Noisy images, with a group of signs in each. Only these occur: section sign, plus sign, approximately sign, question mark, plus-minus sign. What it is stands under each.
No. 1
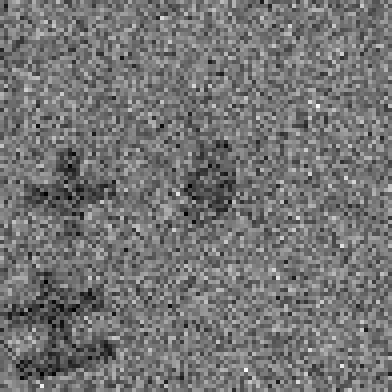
middle left: plus sign; centre: section sign; bottom left: plus-minus sign
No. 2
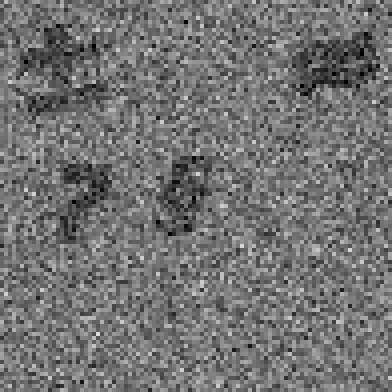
top left: plus-minus sign; top right: approximately sign; middle left: question mark; centre: section sign
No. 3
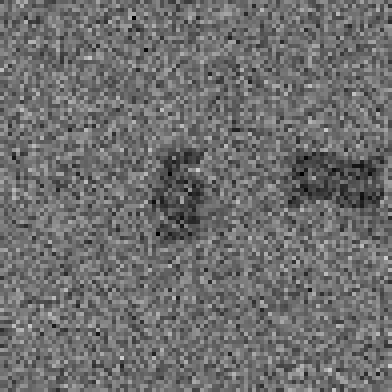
centre: section sign; middle right: approximately sign
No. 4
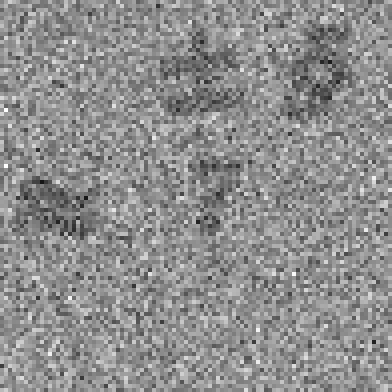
top middle: plus-minus sign; top right: section sign; middle left: approximately sign; centre: question mark
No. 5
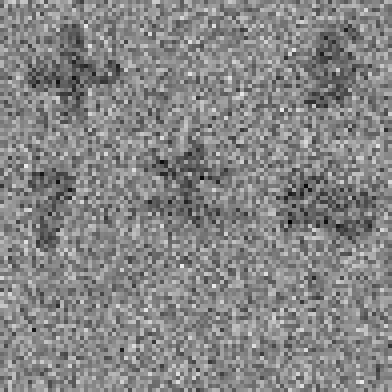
top left: plus sign; top right: section sign; middle left: question mark; centre: plus-minus sign; middle right: approximately sign
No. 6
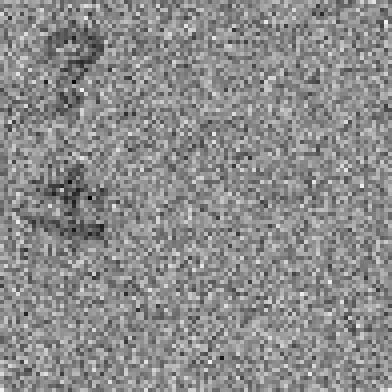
top left: question mark; middle left: plus-minus sign
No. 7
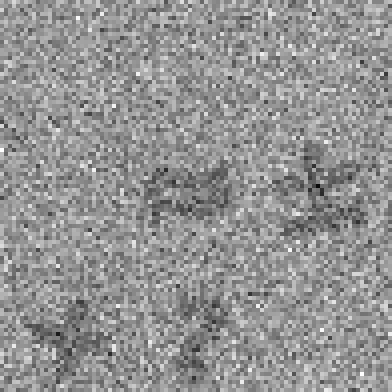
centre: approximately sign; middle right: plus-minus sign; bottom left: plus sign; bottom middle: question mark
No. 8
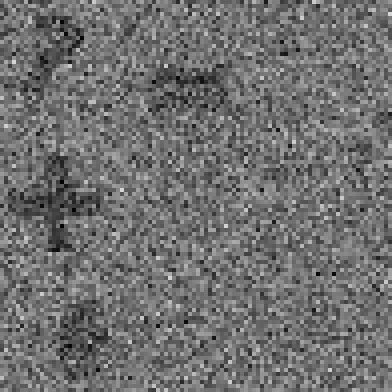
top left: question mark; top middle: approximately sign; middle left: plus sign; bottom left: section sign
